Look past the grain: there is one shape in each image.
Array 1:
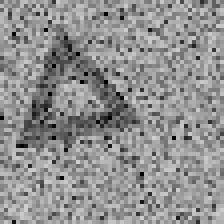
triangle frame
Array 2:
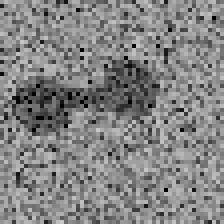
dumbbell
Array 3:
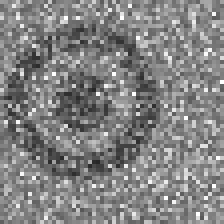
bullseye
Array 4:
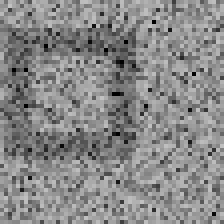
square frame
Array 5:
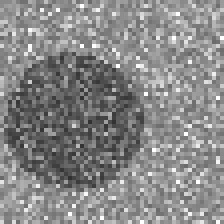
disc
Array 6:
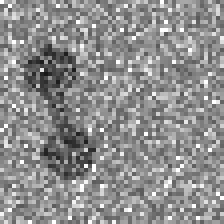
dumbbell
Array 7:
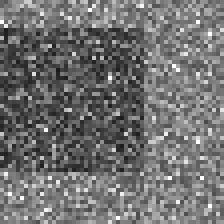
square
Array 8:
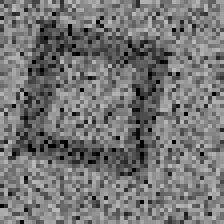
square frame
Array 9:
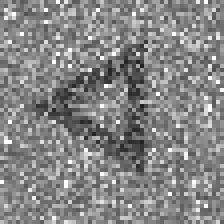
triangle frame
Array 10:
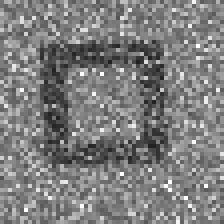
square frame
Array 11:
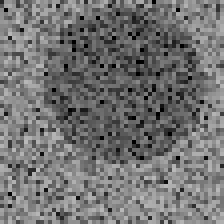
disc
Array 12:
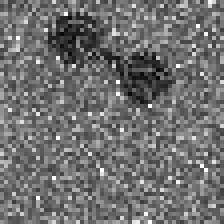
dumbbell
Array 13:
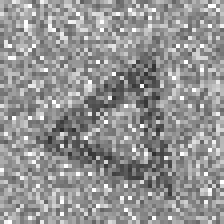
triangle frame
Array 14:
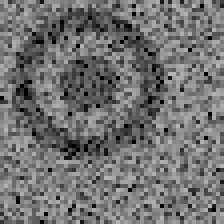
bullseye
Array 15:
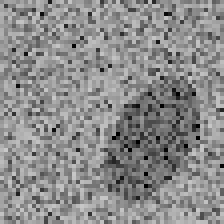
ellipse
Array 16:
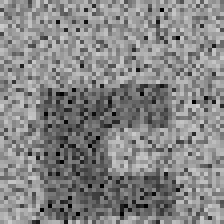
square with a notch
